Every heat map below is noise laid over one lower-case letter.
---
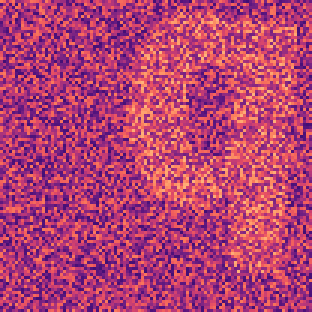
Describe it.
light q
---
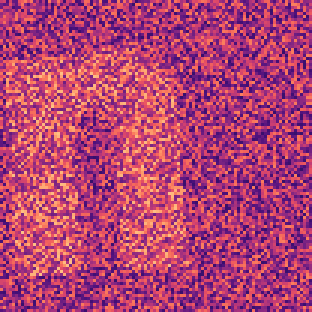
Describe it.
light n
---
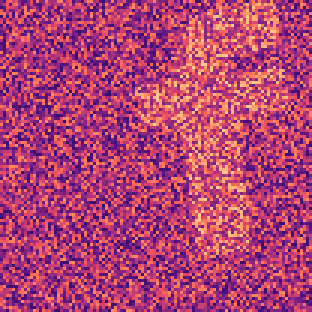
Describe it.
light f
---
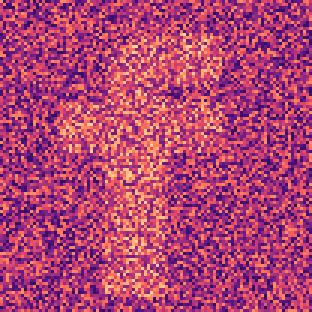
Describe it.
light f
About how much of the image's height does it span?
nearly all
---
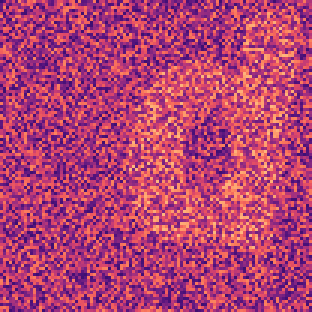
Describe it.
light d
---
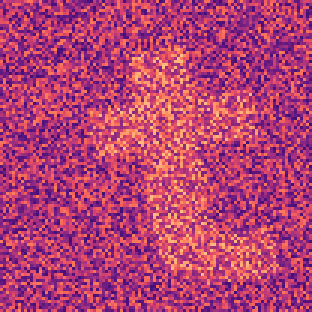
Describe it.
light t
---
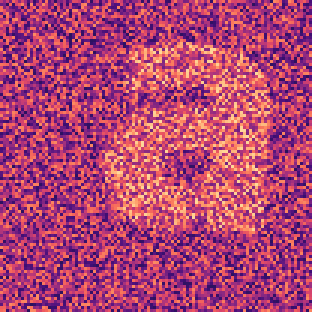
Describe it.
light a
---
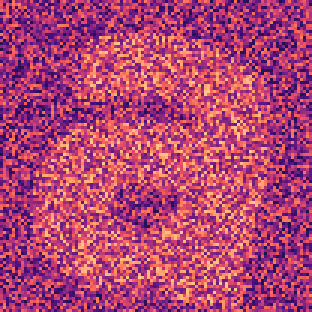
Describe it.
light a
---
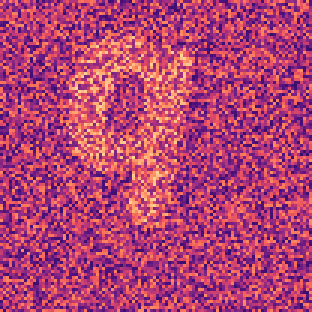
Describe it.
light q
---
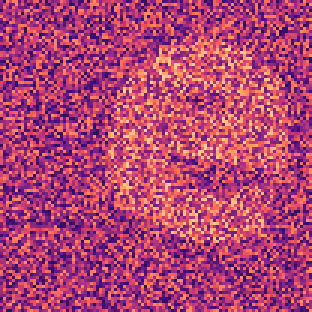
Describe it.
light e
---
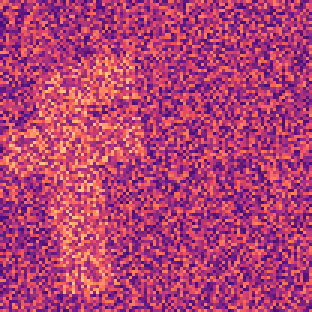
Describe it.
light f
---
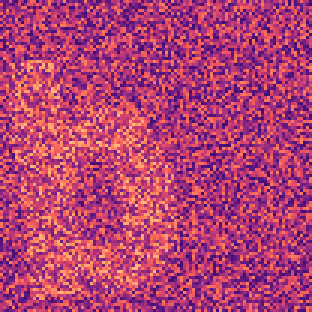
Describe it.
light b
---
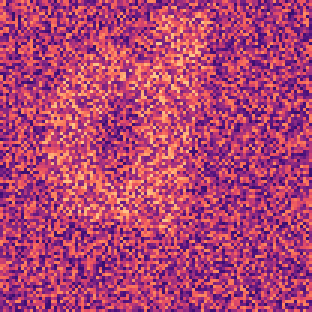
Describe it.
light d
